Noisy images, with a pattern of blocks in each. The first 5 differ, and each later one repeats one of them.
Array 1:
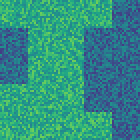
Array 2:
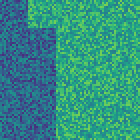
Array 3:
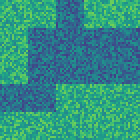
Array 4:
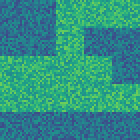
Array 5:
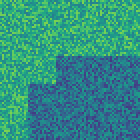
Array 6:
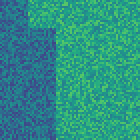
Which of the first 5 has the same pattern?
2
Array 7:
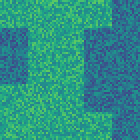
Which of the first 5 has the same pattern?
1
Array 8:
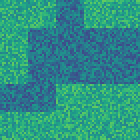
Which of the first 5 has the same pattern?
3
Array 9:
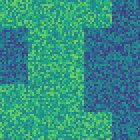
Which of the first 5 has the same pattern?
1
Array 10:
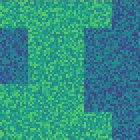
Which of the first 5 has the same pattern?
1
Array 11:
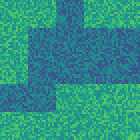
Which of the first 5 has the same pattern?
3
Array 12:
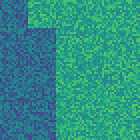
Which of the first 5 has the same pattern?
2
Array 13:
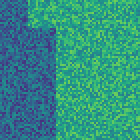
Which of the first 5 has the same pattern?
2
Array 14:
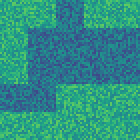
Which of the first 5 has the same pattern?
3
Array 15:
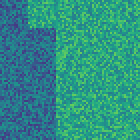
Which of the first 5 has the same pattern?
2
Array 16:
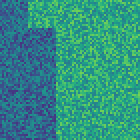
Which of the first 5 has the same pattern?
2
